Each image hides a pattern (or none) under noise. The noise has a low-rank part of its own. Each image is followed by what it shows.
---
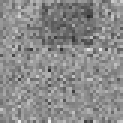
one block
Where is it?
top middle
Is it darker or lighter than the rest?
darker
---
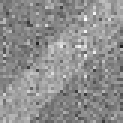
a diagonal band
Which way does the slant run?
bottom left to top right
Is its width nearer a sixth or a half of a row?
a half
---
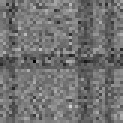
bands of rows crossing bands of columns
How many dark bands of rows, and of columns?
1 and 3
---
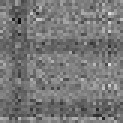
bands of rows crossing bands of columns
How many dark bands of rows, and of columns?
2 and 1
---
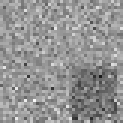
one block
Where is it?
bottom right
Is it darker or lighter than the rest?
darker
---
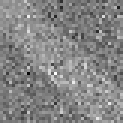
a diagonal band
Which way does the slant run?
top left to bottom right
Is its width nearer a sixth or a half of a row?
a half
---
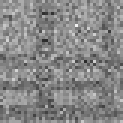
bands of rows crossing bands of columns
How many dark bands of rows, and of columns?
3 and 2
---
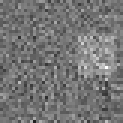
one block
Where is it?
middle right
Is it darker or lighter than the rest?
lighter
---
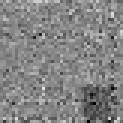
one block
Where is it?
bottom right
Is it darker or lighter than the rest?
darker
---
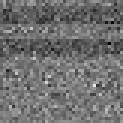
bands of rows
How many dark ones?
2
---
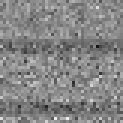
bands of rows
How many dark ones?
2
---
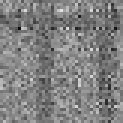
bands of rows crossing bands of columns
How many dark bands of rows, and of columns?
1 and 2
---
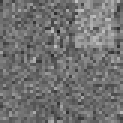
one block
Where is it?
top right
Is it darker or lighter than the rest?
lighter
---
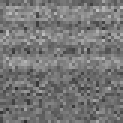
bands of rows
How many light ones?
3
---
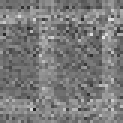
bands of rows crossing bands of columns
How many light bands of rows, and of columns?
2 and 2
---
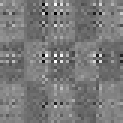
a checkerboard
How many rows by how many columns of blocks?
3 by 5
